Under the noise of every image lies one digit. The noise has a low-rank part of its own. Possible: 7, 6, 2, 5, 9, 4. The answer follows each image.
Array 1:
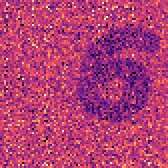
6
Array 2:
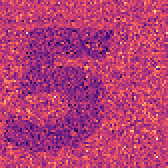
5
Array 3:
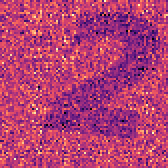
2
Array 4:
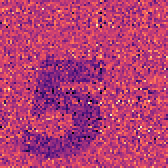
5
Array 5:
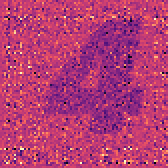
4
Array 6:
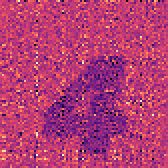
4
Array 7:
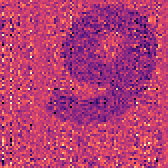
9
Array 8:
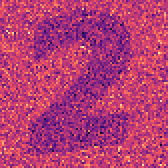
2
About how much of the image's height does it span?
nearly all
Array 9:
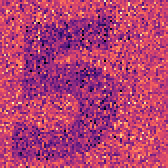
5
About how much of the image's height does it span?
nearly all
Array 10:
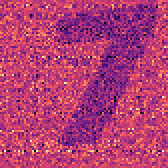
7
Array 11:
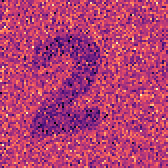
2
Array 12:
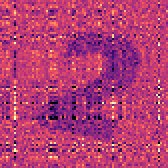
2
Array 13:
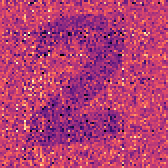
2
